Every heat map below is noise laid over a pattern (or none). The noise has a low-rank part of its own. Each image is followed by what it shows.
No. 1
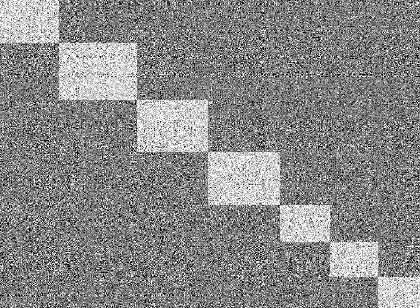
blocks along the diagonal
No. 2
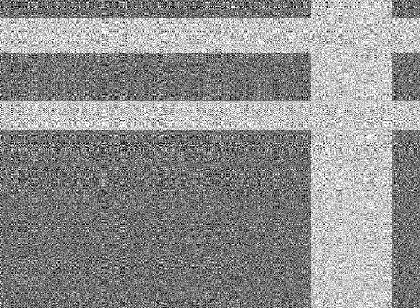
bands of rows crossing bands of columns
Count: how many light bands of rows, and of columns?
2 and 1
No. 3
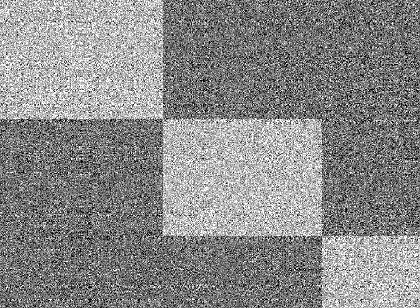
blocks along the diagonal
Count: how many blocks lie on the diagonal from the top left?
3
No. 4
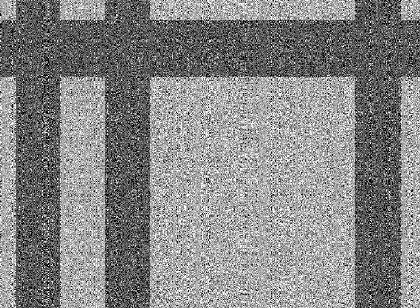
bands of rows crossing bands of columns
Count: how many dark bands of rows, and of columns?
1 and 3
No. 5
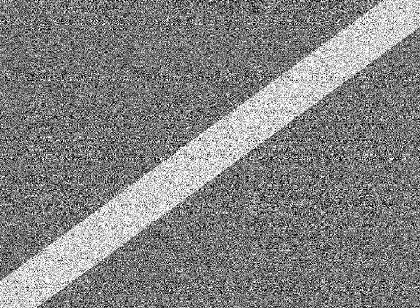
a diagonal band
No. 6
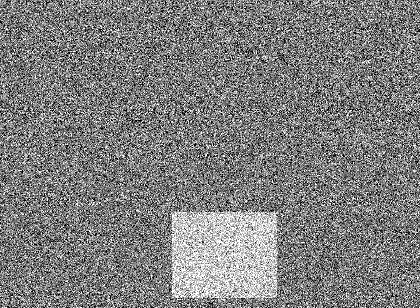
one block
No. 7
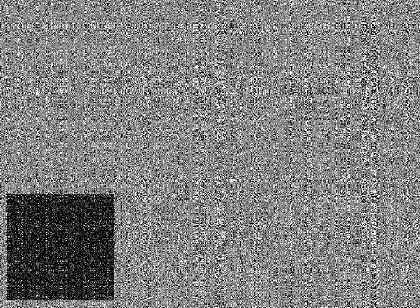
one block
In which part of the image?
bottom left
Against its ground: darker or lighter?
darker
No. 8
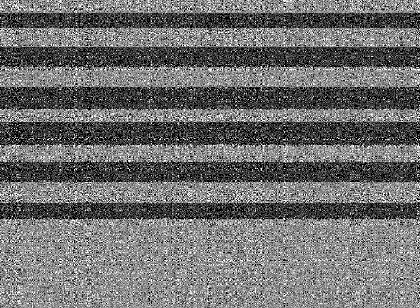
bands of rows
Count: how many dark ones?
6
